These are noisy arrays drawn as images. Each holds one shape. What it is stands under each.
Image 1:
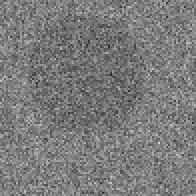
disc
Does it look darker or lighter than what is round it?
darker
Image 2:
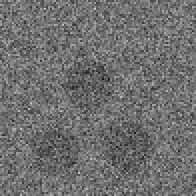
three dots
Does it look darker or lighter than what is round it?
darker
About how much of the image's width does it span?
two thirds
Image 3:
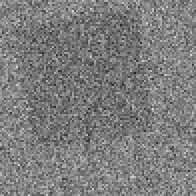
square
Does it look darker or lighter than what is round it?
darker
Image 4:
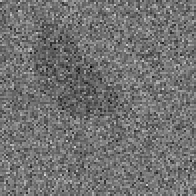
half disc
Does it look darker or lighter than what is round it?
darker
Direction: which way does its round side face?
down and left
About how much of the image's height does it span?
half
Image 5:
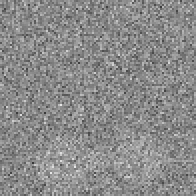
dumbbell
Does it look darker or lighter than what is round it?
lighter
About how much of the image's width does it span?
two thirds
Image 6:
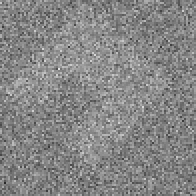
square with a notch
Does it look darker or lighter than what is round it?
lighter
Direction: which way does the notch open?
down and left
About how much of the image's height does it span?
nearly all
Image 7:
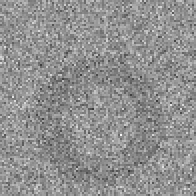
ring
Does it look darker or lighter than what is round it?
darker
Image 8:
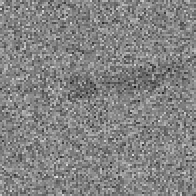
bar
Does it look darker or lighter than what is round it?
darker
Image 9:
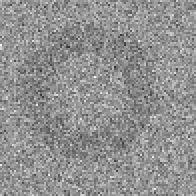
ring
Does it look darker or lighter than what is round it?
darker
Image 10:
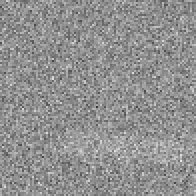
bar
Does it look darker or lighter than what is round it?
lighter
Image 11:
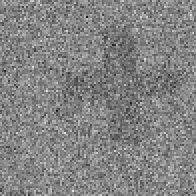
cross
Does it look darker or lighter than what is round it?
darker
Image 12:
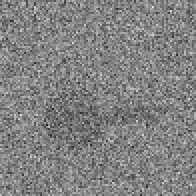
lollipop
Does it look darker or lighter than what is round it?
darker
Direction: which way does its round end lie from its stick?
left
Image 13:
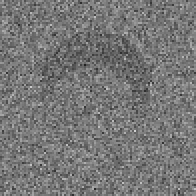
crescent
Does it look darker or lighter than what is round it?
darker
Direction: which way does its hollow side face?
down
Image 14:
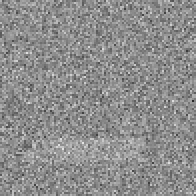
bar
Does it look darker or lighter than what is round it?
lighter
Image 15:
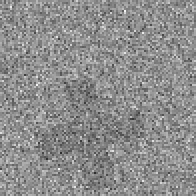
cross
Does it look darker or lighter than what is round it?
darker
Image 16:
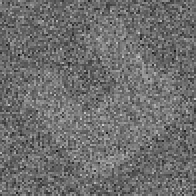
square with a notch
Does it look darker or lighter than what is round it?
lighter
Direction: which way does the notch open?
up and left
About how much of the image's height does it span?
nearly all
